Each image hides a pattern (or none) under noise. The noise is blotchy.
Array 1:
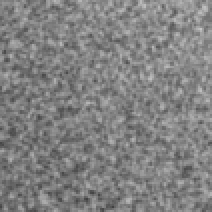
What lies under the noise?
a smooth slope
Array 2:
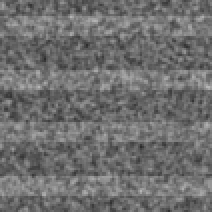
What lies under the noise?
horizontal stripes
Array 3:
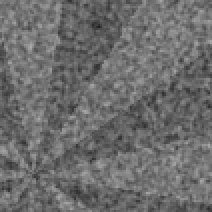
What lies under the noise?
spokes from one point
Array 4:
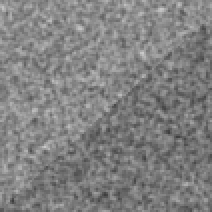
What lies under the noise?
a sharp edge
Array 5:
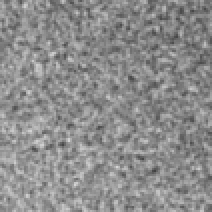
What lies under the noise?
a smooth slope
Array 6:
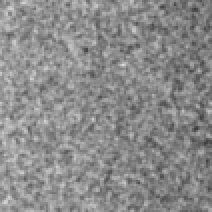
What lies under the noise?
a smooth slope
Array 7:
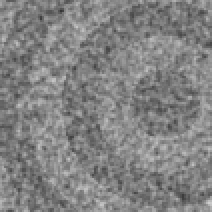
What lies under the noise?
rings round one point
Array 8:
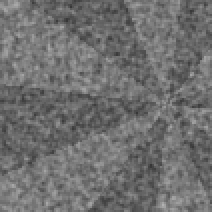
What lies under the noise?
spokes from one point
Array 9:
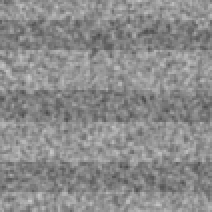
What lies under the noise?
horizontal stripes
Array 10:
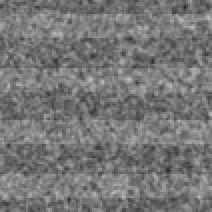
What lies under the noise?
horizontal stripes
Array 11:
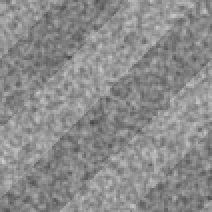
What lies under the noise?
diagonal stripes
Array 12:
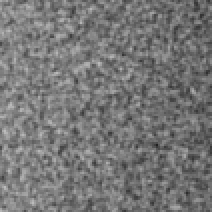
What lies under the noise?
a smooth slope
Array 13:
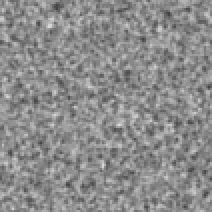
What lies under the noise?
only noise
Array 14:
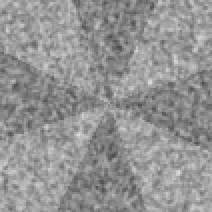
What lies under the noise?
spokes from one point
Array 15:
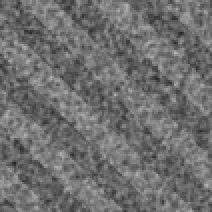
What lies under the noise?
diagonal stripes
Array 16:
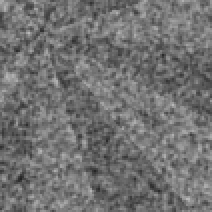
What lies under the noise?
spokes from one point
